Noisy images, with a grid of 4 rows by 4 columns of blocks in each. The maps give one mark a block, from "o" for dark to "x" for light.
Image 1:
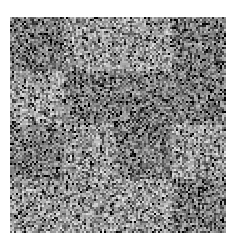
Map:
o x x o
x o o o
o x o x
x x x o
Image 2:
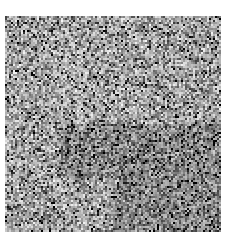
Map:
x x x x
x x x x
x o o o
x x o o
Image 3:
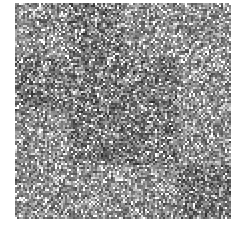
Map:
x o x x
o o o x
x o o x
x x x o
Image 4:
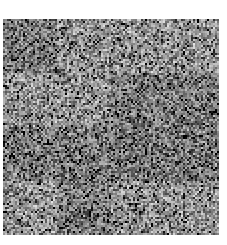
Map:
o x x x
x x o o
o o o o
x o x x
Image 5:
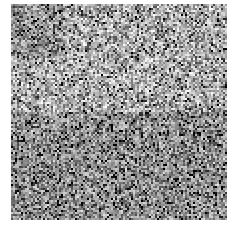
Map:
o x x x
x x x x
o o o o
o o o o
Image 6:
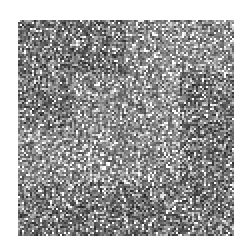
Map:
o o x x
o x x o
x x x o
o o o o
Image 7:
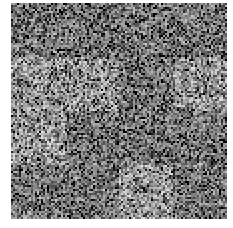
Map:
o o o o
x x o x
x o o o
o o x o
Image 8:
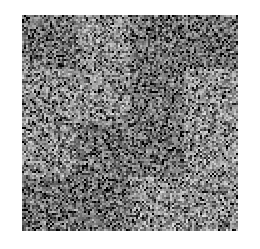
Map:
o x o o
x x o x
x o o x
o o x x
